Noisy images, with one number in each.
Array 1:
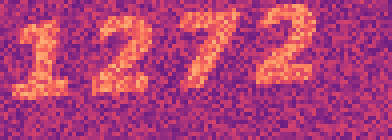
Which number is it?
1272
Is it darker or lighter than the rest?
lighter
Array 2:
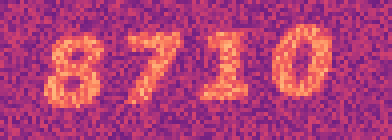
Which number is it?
8710
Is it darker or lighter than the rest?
lighter
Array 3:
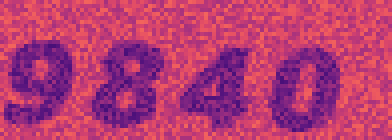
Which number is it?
9840
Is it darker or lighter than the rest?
darker
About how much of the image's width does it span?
nearly all
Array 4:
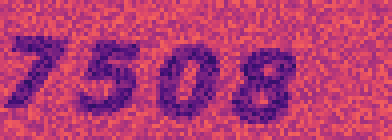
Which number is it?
7508
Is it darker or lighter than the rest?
darker
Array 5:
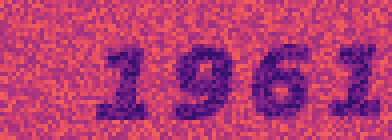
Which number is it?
1961
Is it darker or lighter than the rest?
darker
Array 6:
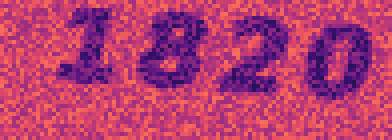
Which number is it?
1820
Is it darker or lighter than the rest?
darker
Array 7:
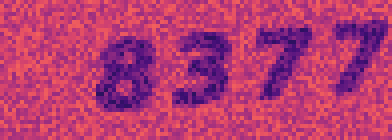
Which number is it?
8377
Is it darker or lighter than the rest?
darker
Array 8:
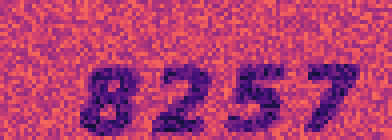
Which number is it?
8257
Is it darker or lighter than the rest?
darker
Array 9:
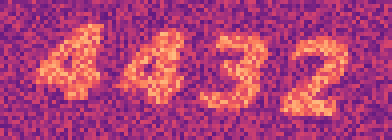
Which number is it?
4432
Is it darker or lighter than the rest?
lighter
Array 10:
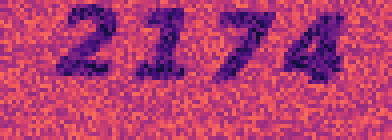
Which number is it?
2174
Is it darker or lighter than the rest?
darker
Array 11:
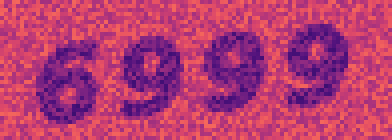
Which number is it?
6999
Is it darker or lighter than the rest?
darker
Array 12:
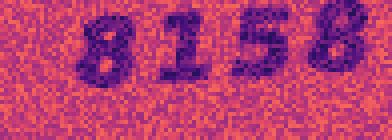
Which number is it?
8158
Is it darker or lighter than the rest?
darker
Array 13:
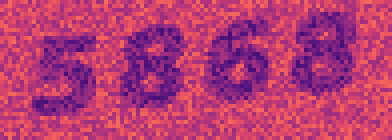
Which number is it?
5868
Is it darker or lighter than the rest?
darker
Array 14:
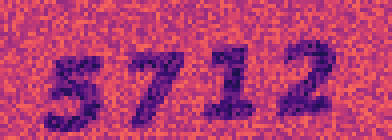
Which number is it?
5712
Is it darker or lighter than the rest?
darker
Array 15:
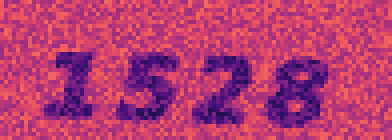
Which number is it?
1528
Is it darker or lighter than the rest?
darker
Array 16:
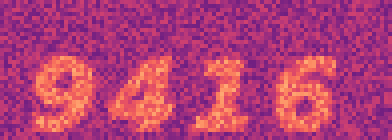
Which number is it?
9416
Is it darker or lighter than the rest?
lighter
